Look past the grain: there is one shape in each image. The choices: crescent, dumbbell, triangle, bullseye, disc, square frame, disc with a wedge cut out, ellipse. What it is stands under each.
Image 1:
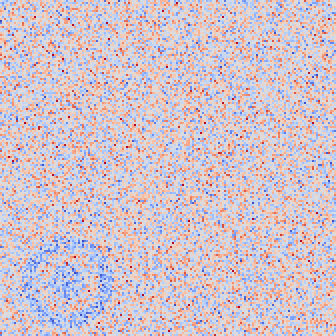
bullseye
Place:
bottom left
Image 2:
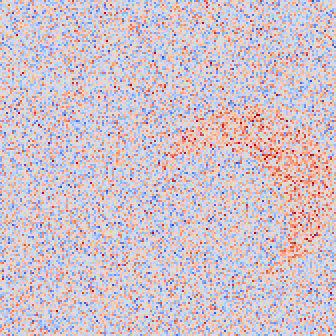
crescent
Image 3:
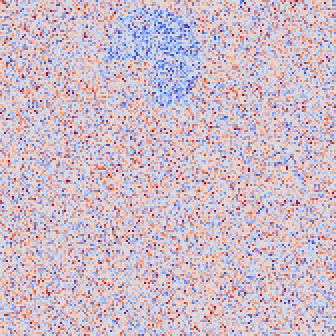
disc with a wedge cut out
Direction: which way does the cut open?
down and left
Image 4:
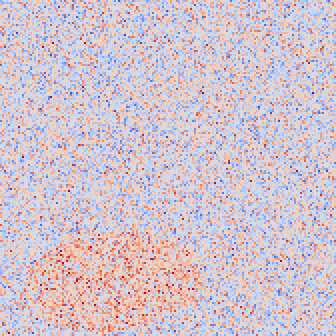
ellipse
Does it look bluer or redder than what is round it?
redder
